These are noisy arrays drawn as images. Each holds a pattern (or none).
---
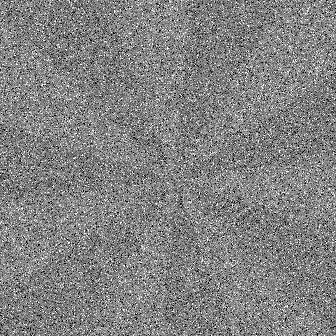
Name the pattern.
spokes from one point
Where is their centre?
centre
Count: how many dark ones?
7
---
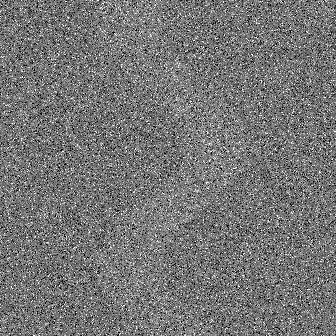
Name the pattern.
a wavy band
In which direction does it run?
top to bottom
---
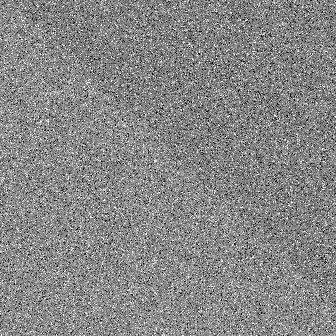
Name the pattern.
a sharp edge
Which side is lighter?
bottom left
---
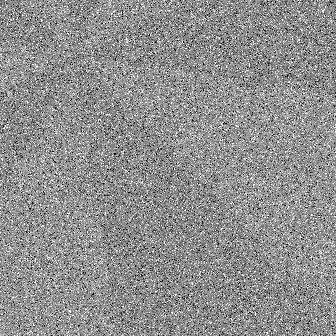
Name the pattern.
spokes from one point
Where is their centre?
top left
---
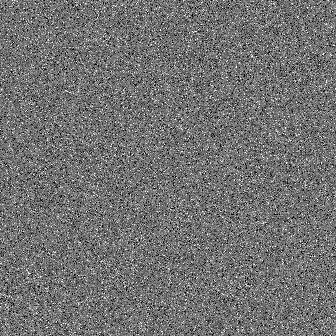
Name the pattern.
only noise
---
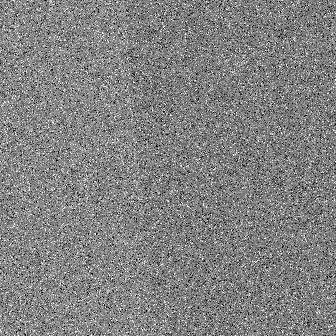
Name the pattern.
a sharp edge
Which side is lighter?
left
